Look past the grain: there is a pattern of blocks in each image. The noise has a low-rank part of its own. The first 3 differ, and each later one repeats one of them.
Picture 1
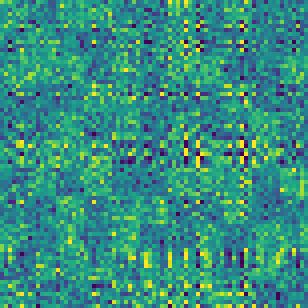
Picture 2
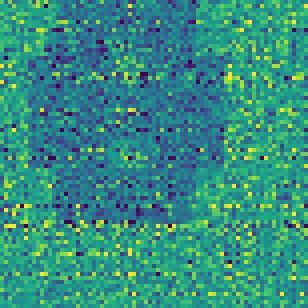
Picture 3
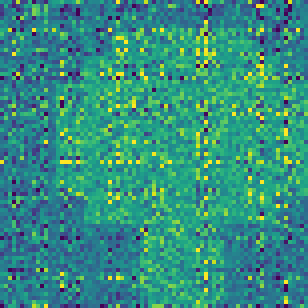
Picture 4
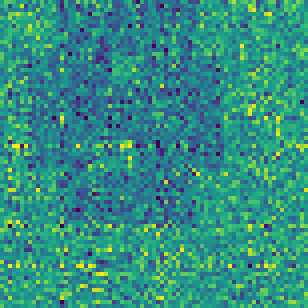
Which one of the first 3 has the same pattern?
2
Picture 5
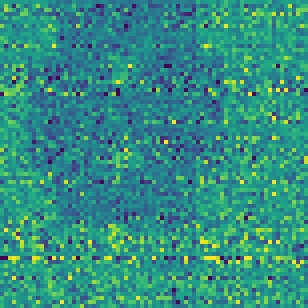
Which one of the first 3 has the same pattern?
2
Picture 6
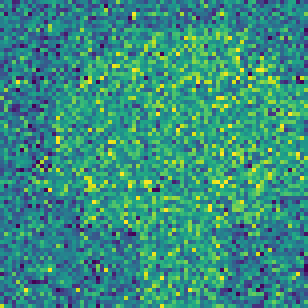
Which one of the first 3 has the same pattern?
3
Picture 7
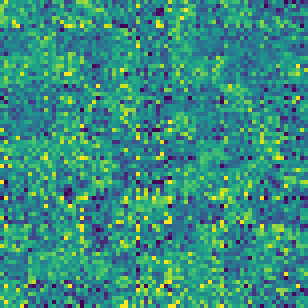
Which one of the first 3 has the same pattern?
1
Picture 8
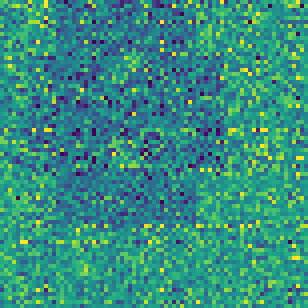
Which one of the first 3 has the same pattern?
2
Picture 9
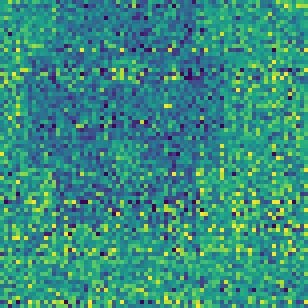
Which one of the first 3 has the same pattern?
2
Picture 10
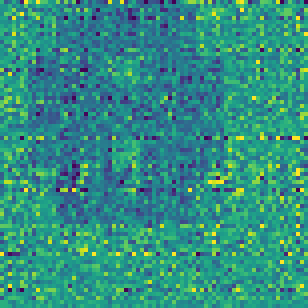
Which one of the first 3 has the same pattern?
2
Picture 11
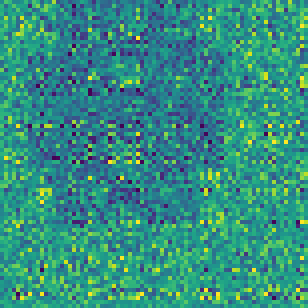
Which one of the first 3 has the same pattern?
2
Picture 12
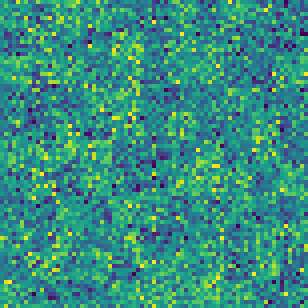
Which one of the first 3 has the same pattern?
1
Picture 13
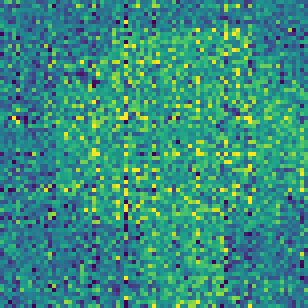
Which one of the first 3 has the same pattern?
3
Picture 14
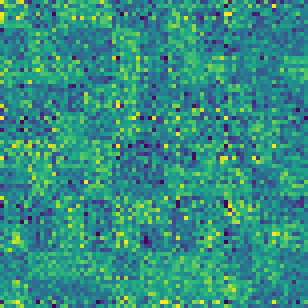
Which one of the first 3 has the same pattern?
1
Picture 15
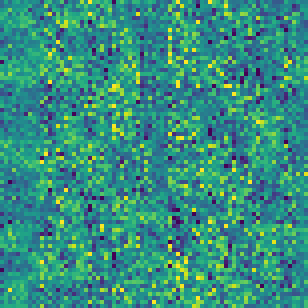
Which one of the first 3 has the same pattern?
1
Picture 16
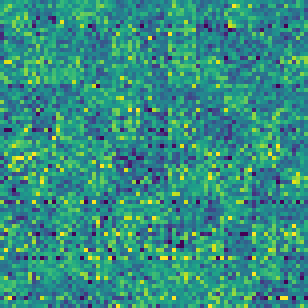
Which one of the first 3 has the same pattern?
1
